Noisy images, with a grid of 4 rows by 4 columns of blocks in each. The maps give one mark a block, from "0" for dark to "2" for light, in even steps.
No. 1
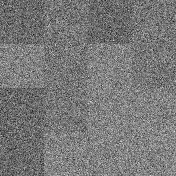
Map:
0 1 0 1
2 1 2 1
0 1 2 2
0 2 2 2
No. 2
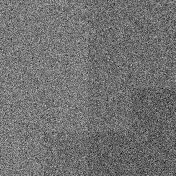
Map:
2 2 1 1
2 2 1 1
2 2 1 0
2 1 0 0
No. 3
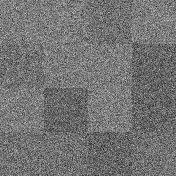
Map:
2 2 1 2
1 2 2 0
2 0 2 0
1 1 0 1
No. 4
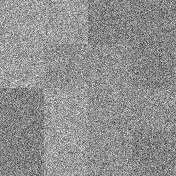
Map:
2 2 0 0
2 1 1 0
0 2 1 1
0 2 1 0
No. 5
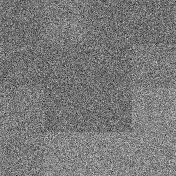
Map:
0 1 0 0
0 0 0 1
1 0 0 2
1 2 2 2
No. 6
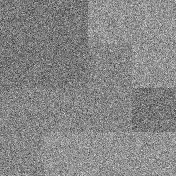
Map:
0 0 2 2
0 0 1 2
1 1 1 0
1 2 2 2
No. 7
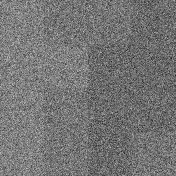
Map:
2 1 1 0
2 2 0 0
2 1 0 0
2 1 0 1
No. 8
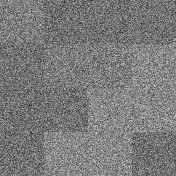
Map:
1 0 0 0
0 1 1 2
0 0 2 2
0 2 2 0
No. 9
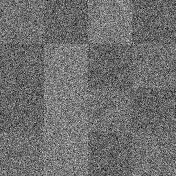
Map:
1 0 2 0
0 2 0 1
0 2 1 0
1 2 0 1
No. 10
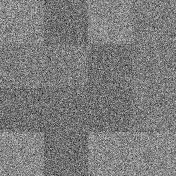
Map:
2 0 2 1
1 1 0 1
0 0 0 1
2 0 2 2
